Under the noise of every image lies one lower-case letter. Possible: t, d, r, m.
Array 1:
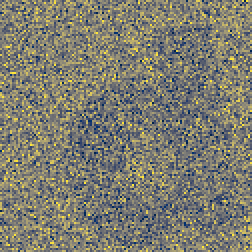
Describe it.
dark d
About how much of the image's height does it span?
nearly all
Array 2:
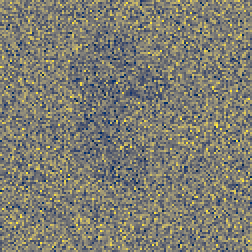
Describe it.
dark t
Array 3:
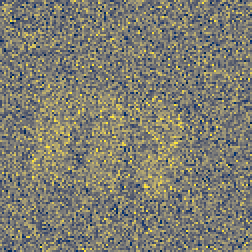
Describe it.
light m
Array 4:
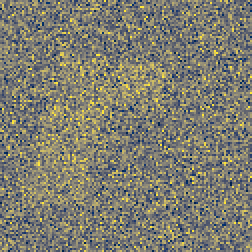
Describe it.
light r
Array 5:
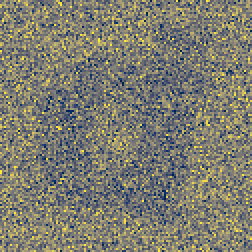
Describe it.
dark d
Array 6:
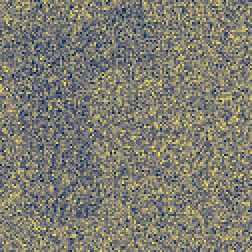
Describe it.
dark r
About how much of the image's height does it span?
nearly all
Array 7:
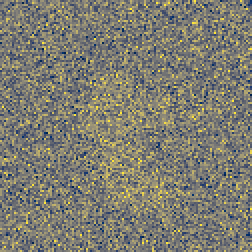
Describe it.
light t
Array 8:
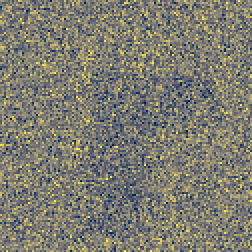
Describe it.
dark r
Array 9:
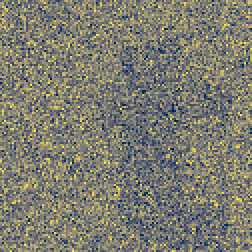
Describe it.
dark t
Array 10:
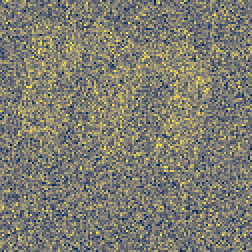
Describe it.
light m
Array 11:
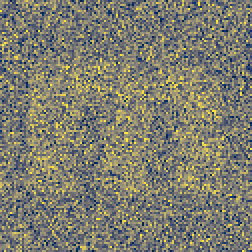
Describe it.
light m
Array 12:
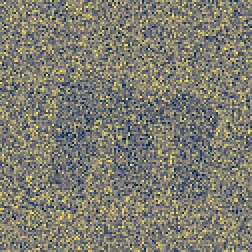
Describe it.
dark m
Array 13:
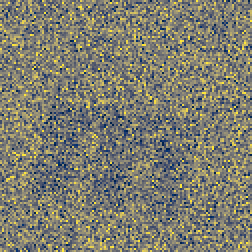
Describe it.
dark m
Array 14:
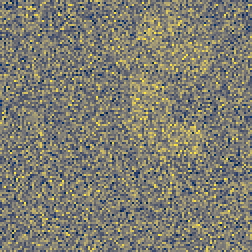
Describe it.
light t
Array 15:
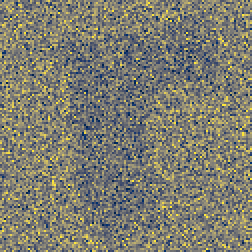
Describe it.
dark r
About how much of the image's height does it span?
nearly all
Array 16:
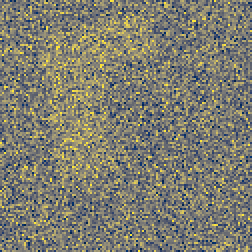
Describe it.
light r
